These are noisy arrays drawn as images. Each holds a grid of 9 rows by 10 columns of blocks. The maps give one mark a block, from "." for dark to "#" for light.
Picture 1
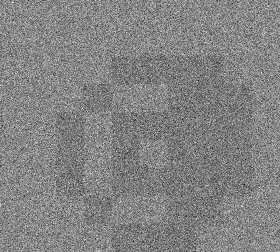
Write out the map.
# # # # # # # # # #
# # # # # # # # # #
# # # # . . . . # #
# # # . # # . . . #
# # . # . . . . . #
# # . # . # . . . #
# # . # . . . . . #
# # # . # # . . # #
# # # # . . . # # #
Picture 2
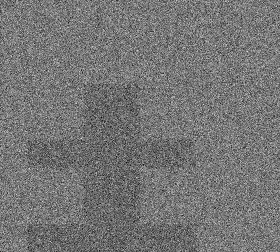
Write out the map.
# # # # # # # # # #
# # # # # # # # # #
# # # # # # # # # #
# # # . . # # # # #
# # # . . # # # # #
# . . . . . . # # #
# # # . . # # # # #
# # # . . # # # # #
# . . . . . . # # #
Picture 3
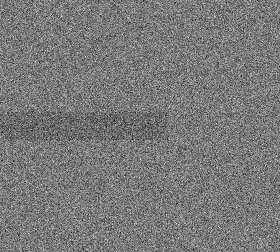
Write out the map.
# # # # # # # # # #
# # # # # # # # # #
# # # # # # # # # #
# # # # # # # # # #
. . . . . . # # # #
# # # # # # # # # #
# # # # # # # # # #
# # # # # # # # # #
# # # # # # # # # #
